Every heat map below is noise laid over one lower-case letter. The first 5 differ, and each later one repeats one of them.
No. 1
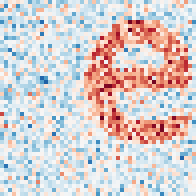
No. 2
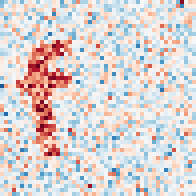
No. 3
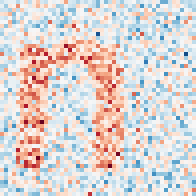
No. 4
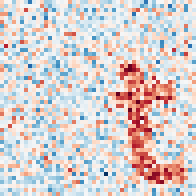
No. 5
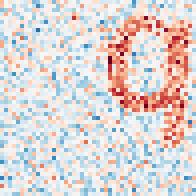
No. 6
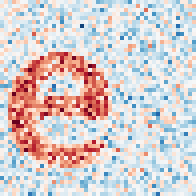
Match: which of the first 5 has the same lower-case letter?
1
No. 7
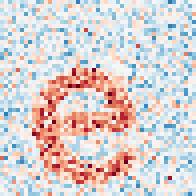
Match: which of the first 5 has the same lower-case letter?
1
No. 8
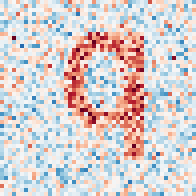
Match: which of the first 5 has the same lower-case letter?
5
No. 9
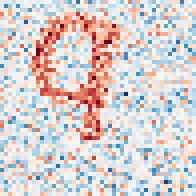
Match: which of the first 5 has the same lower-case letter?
5
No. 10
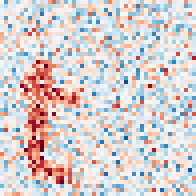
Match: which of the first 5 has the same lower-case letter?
4
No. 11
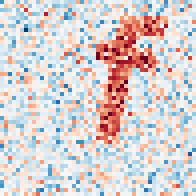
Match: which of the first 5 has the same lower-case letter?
2
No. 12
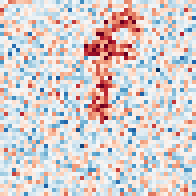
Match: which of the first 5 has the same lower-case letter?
2
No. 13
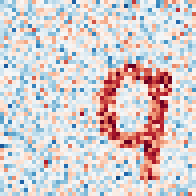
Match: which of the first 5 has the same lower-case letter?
5
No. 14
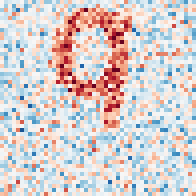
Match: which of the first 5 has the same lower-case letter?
5
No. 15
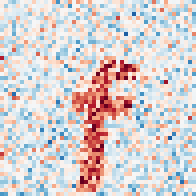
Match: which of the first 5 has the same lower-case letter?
2
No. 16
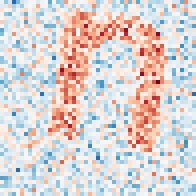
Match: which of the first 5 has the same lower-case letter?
3
